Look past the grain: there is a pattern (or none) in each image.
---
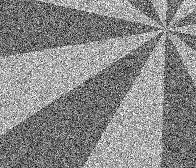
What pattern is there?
spokes from one point
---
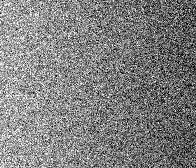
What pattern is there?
a smooth slope
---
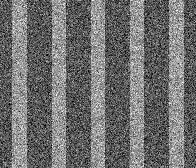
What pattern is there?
vertical stripes
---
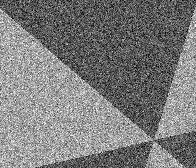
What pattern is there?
spokes from one point
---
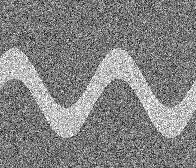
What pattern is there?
a wavy band
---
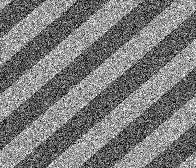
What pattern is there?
diagonal stripes
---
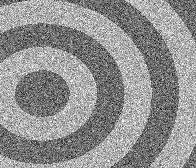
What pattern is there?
rings round one point
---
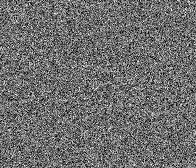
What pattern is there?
only noise
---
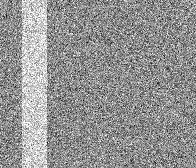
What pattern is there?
one vertical stripe
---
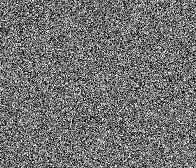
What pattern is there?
only noise
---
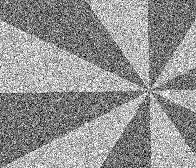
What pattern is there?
spokes from one point
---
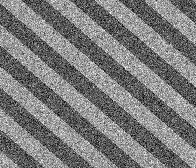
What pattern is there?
diagonal stripes
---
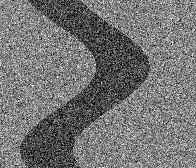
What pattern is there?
a wavy band
